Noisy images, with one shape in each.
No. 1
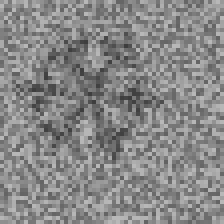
snowflake
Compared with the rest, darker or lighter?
darker
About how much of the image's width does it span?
two thirds
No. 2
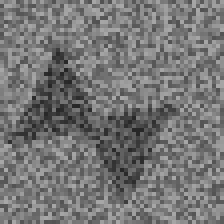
bow tie
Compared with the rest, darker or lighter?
darker
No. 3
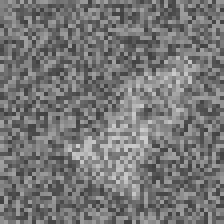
chess bishop
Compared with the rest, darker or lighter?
lighter
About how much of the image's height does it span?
two thirds
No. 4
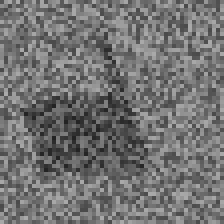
flag
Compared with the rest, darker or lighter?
darker
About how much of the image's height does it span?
two thirds
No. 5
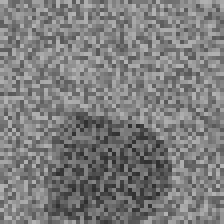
ghost
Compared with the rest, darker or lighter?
darker
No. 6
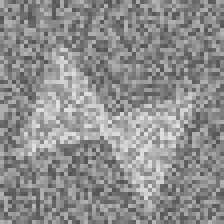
bow tie
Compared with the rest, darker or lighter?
lighter
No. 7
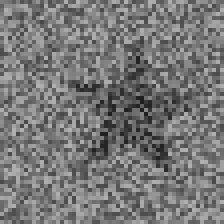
star
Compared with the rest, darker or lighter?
darker
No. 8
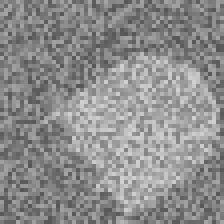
ghost
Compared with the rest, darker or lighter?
lighter
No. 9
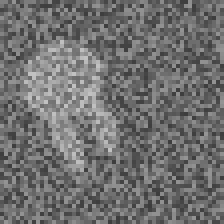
rabbit's head
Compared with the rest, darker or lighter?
lighter
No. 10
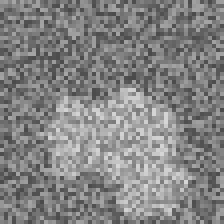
car
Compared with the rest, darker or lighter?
lighter
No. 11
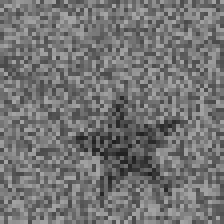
star
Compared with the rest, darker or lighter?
darker
